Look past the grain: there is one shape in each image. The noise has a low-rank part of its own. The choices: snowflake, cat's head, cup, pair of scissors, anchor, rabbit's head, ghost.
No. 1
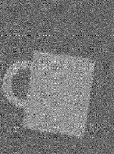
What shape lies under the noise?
cup
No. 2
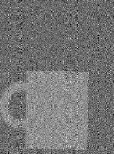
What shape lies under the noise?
cup
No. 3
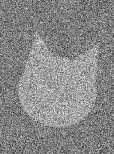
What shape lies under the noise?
cat's head
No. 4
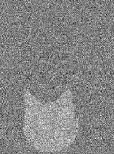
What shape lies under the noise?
cat's head
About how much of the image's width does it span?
half
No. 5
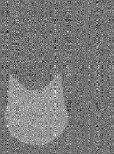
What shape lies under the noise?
cat's head
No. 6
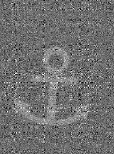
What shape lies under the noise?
anchor
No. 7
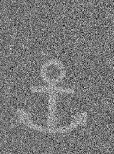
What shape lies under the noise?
anchor
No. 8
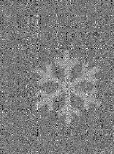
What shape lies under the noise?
snowflake
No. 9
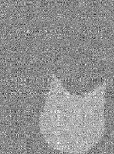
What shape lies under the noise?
cat's head
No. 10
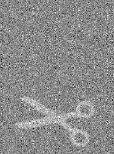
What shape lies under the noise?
pair of scissors
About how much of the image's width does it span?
two thirds
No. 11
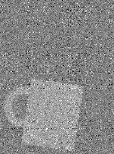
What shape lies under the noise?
cup
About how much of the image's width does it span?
two thirds
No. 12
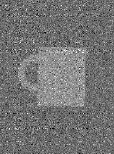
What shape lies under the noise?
cup
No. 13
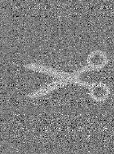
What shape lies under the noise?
pair of scissors
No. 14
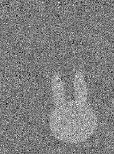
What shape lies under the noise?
rabbit's head
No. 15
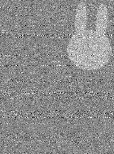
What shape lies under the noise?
rabbit's head
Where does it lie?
top right
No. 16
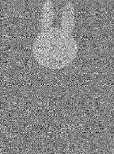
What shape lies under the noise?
rabbit's head
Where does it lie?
top middle
